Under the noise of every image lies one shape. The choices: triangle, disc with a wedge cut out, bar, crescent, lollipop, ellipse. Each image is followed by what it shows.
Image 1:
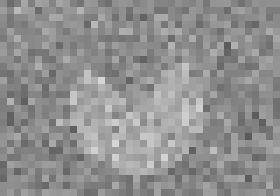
disc with a wedge cut out
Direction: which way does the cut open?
up
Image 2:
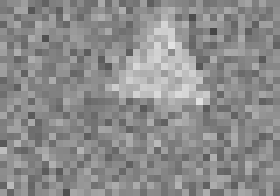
triangle
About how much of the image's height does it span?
half
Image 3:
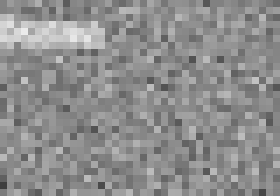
bar
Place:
top left
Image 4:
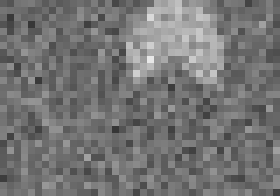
disc with a wedge cut out
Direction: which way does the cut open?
down
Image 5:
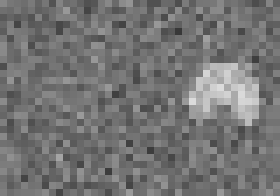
disc with a wedge cut out
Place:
middle right
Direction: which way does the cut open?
down
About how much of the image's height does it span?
a third
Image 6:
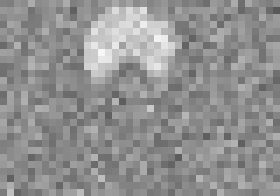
disc with a wedge cut out
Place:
top middle
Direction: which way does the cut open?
down
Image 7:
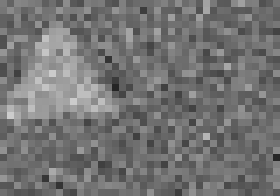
triangle
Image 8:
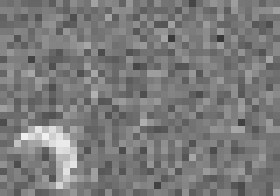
crescent
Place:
bottom left
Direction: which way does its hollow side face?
down and left
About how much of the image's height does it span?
a third
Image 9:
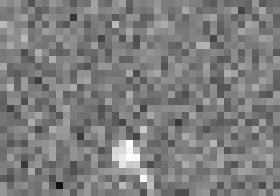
lollipop
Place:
bottom middle
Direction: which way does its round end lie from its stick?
up and left
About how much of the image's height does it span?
a quarter
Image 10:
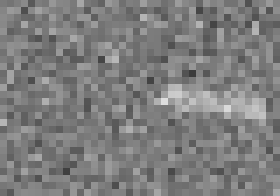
bar
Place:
middle right
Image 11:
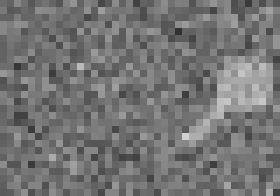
lollipop
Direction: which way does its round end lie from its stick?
up and right
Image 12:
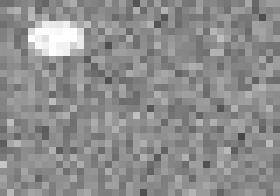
ellipse
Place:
top left
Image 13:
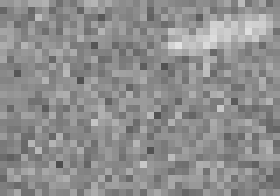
bar
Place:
top right
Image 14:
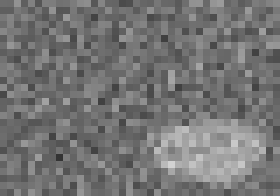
ellipse
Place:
bottom right
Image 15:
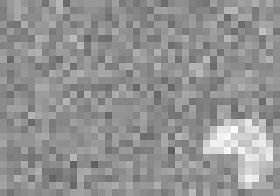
disc with a wedge cut out
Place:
bottom right
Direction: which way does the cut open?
down and left
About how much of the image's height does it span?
a third
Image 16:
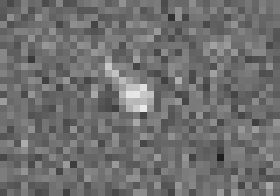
lollipop
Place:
centre
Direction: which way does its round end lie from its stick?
down and right
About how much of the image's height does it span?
a quarter
